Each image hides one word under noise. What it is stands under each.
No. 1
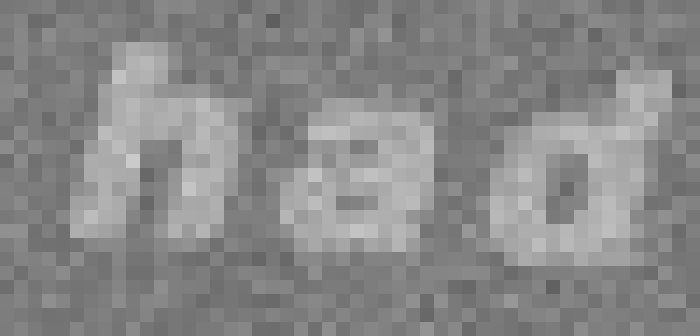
had
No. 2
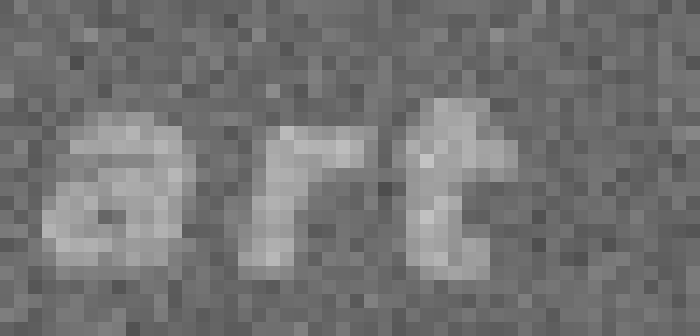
art
